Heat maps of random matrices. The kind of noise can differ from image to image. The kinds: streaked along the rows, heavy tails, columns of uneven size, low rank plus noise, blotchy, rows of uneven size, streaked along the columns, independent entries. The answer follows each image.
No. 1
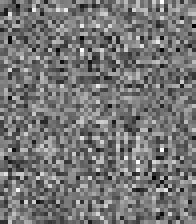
low rank plus noise
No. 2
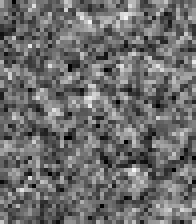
blotchy
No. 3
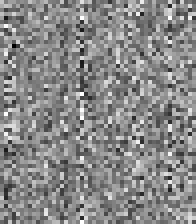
columns of uneven size
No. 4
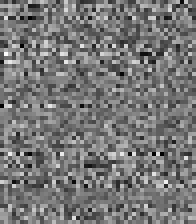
rows of uneven size
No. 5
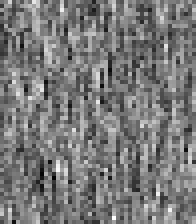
streaked along the columns
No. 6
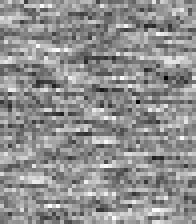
streaked along the rows
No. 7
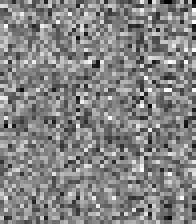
low rank plus noise
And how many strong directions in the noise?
three or four
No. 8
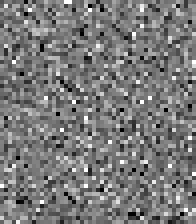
heavy tails
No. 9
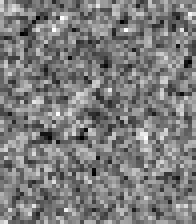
blotchy
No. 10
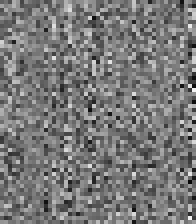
columns of uneven size
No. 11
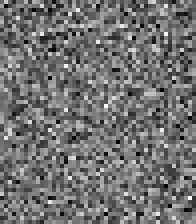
independent entries
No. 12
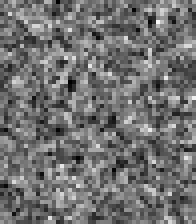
blotchy
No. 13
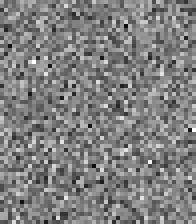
independent entries
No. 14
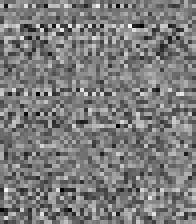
rows of uneven size
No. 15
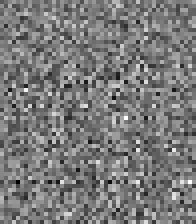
low rank plus noise
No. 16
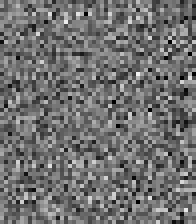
low rank plus noise
